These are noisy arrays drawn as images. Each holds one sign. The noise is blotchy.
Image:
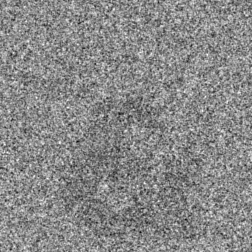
ampersand
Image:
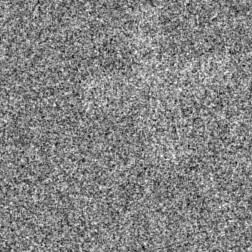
plus sign
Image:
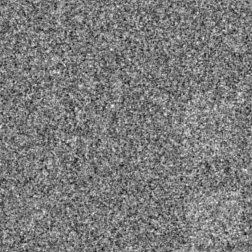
colon
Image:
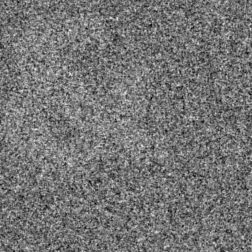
ampersand
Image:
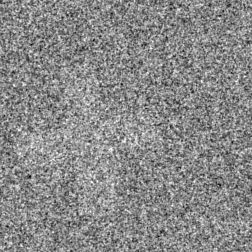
plus sign
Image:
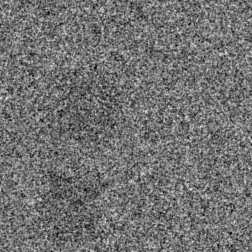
colon
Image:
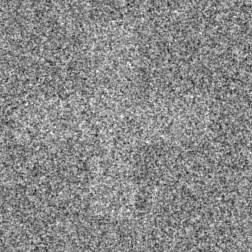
plus sign
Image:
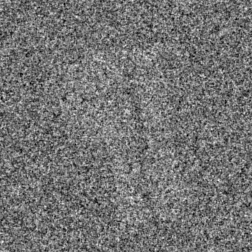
pilcrow
